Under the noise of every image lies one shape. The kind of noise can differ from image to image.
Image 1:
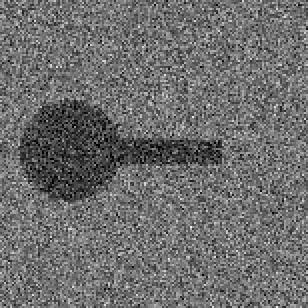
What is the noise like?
independent entries
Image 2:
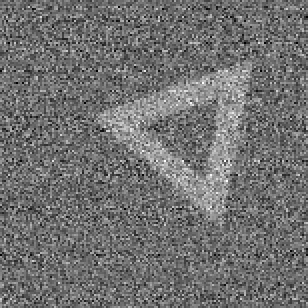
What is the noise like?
rows of uneven size
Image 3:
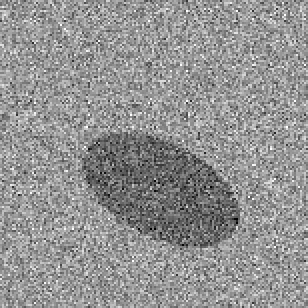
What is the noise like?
low rank plus noise
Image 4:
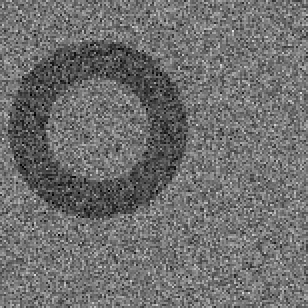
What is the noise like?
independent entries
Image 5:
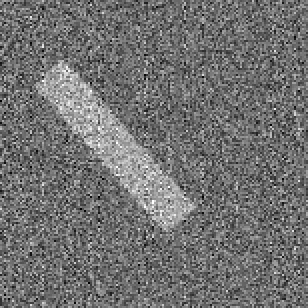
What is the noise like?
columns of uneven size
